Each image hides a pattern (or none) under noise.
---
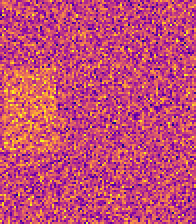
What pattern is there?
one block
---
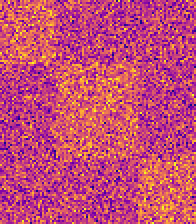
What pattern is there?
blocks along the diagonal
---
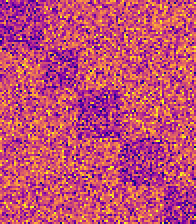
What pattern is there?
blocks along the diagonal
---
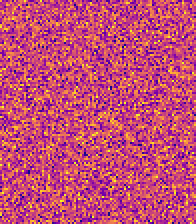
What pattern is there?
only noise
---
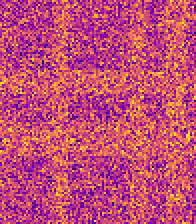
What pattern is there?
bands of rows crossing bands of columns
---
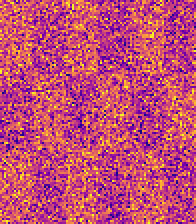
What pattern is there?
a checkerboard
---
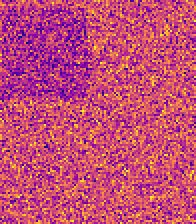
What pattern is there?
one block
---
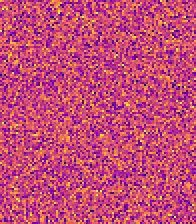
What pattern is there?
only noise
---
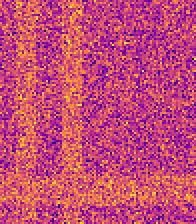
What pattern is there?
bands of rows crossing bands of columns
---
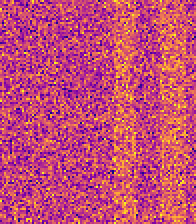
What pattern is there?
bands of columns
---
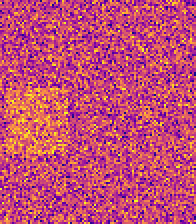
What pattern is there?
one block
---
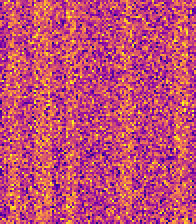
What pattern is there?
bands of columns
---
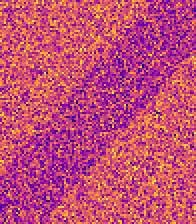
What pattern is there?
a diagonal band
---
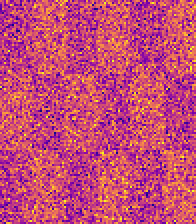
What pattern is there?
a checkerboard
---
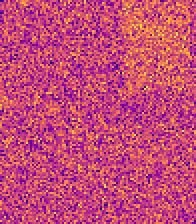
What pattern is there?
one block
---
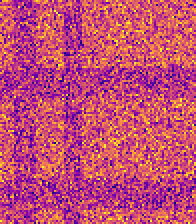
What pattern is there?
bands of rows crossing bands of columns
